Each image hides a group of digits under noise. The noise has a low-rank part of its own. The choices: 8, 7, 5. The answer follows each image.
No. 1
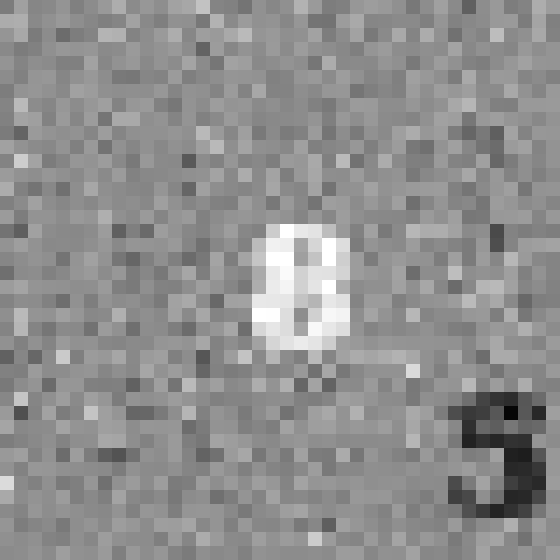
centre: light 8; bottom right: dark 5
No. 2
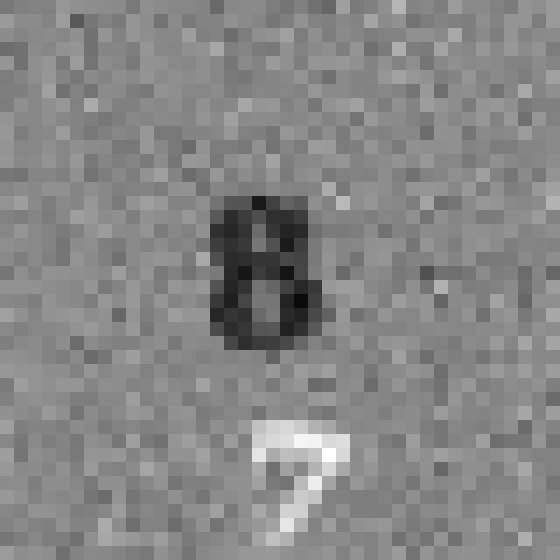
centre: dark 8; bottom middle: light 7
